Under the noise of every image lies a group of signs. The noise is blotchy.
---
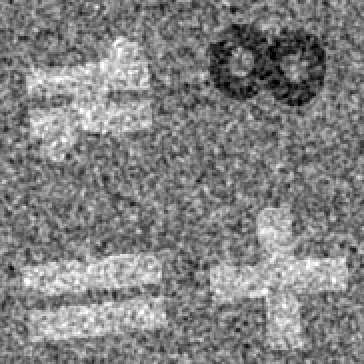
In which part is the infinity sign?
top right
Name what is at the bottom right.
plus sign
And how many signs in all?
4
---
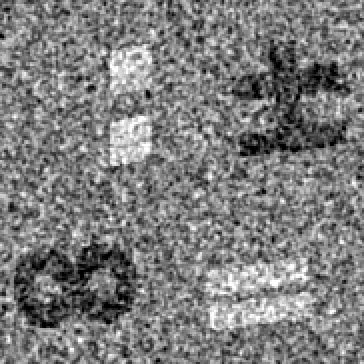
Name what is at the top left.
colon
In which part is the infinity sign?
bottom left
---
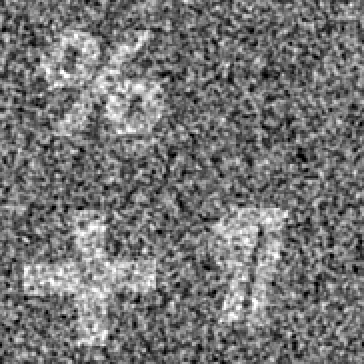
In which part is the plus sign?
bottom left
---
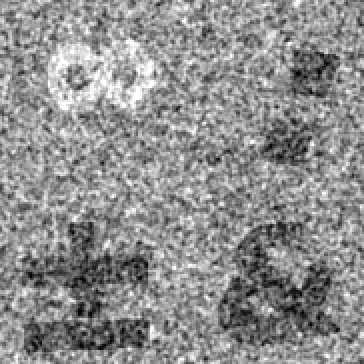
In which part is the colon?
top right
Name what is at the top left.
infinity sign
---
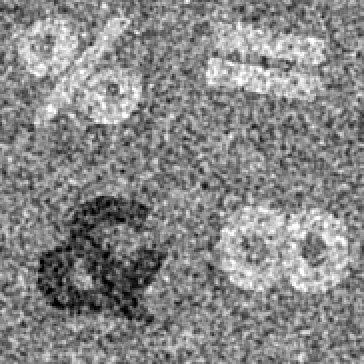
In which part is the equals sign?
top right
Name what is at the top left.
percent sign
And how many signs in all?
4
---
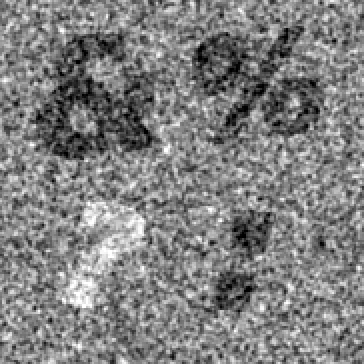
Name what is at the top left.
ampersand
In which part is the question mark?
bottom left
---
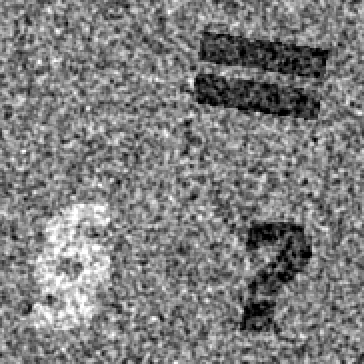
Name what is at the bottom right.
question mark
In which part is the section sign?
bottom left
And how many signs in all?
3
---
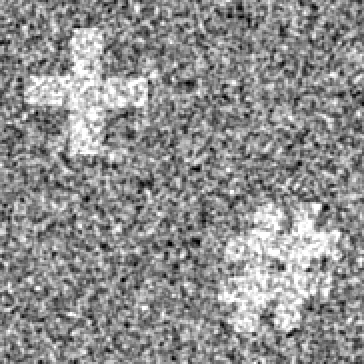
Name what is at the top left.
plus sign
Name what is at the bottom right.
hash sign
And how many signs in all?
2
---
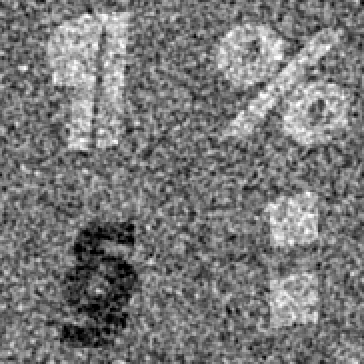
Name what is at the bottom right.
colon
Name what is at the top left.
pilcrow
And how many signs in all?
4
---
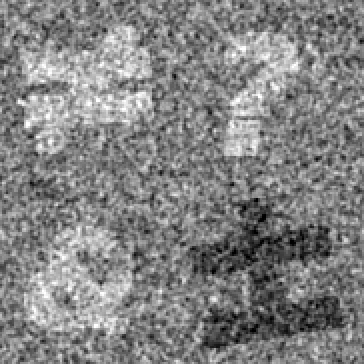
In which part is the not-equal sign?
top left
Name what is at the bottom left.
ampersand
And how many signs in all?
4
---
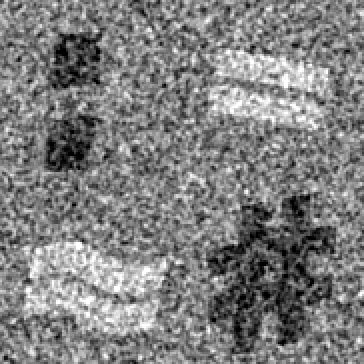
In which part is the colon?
top left
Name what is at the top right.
equals sign
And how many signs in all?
4
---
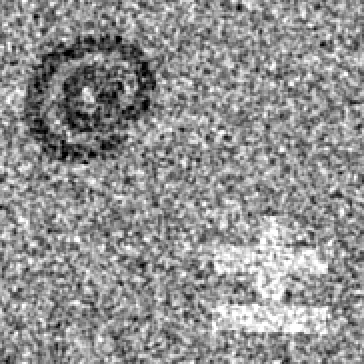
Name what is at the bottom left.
nothing
